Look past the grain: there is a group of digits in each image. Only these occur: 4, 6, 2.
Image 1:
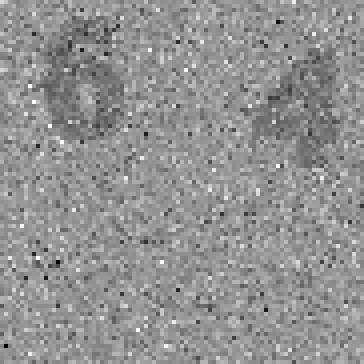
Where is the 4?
top right
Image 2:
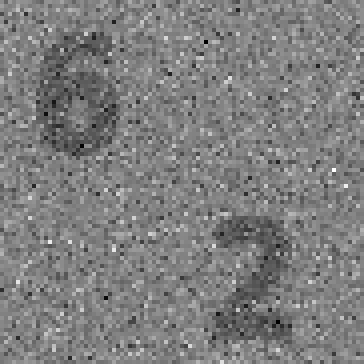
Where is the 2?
bottom right
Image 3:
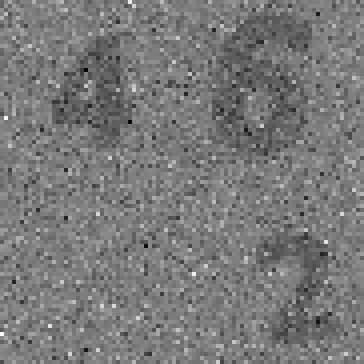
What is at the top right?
6
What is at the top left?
4
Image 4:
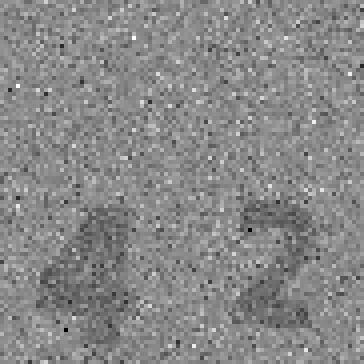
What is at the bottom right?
2
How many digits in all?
2
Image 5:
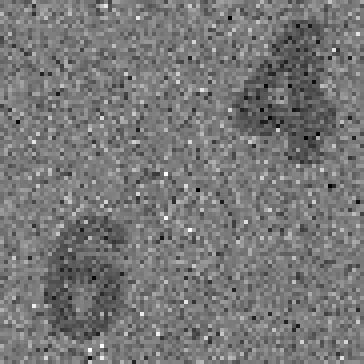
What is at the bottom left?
6
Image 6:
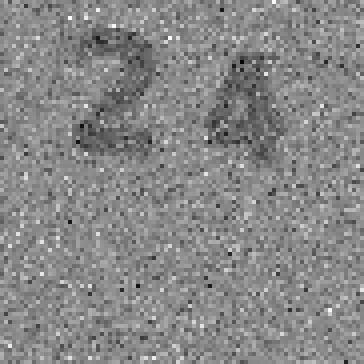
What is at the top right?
4
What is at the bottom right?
nothing
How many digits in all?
2
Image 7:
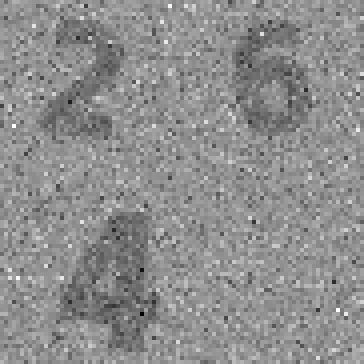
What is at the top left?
2
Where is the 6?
top right
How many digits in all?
3
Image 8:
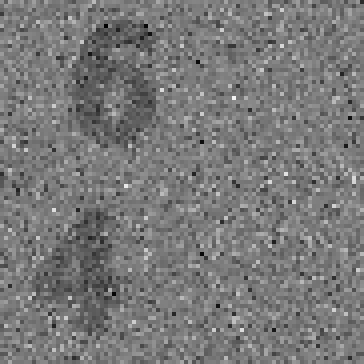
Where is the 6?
top left
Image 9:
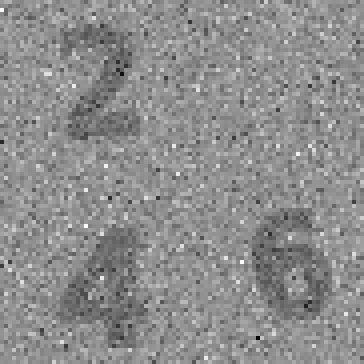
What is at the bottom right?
6
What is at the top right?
nothing
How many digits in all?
3
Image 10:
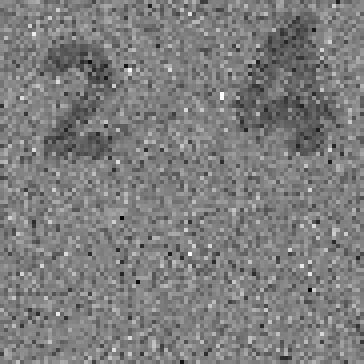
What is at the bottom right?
nothing
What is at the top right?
4
